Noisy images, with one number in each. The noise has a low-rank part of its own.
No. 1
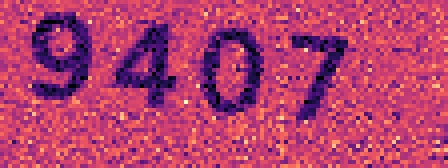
9407
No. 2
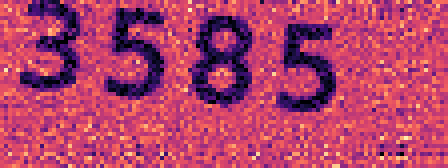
3585
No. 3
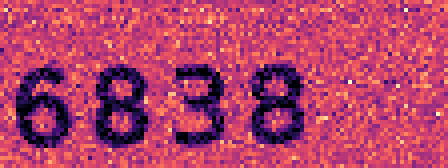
6838
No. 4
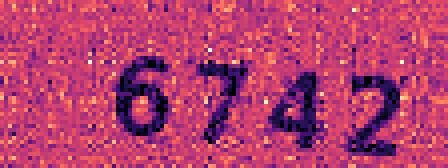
6742
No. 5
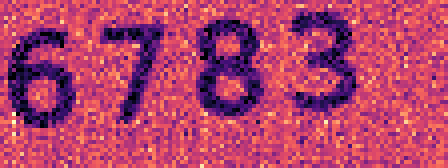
6783
